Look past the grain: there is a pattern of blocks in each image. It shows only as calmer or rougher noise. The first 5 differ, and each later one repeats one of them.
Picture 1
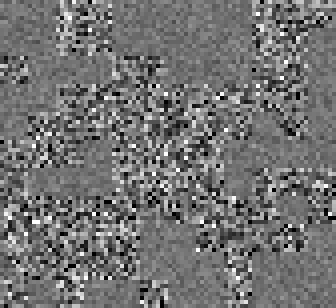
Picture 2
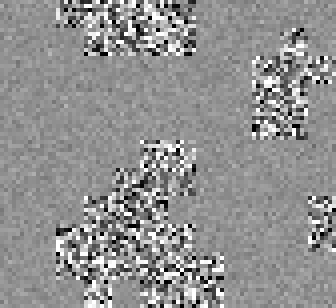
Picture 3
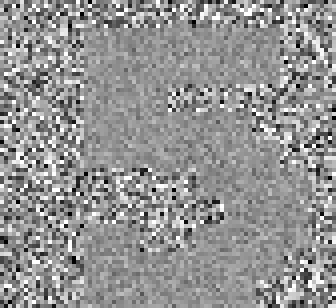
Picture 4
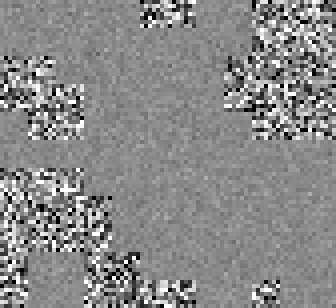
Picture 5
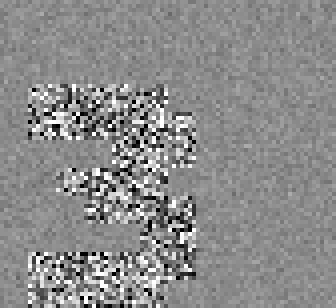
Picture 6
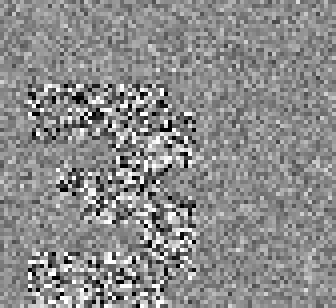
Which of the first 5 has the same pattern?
5
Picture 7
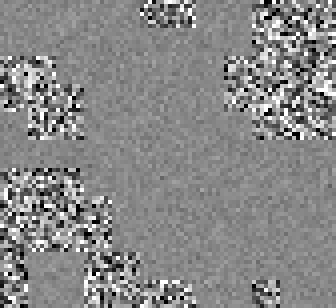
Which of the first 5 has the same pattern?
4
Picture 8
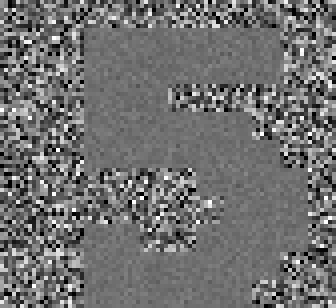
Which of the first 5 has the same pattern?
3
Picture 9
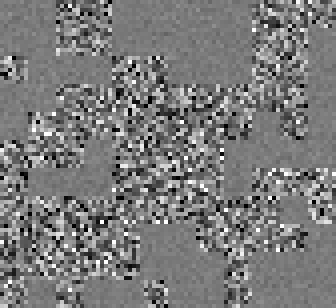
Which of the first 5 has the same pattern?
1
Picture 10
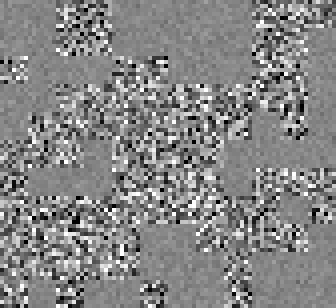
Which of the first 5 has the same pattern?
1
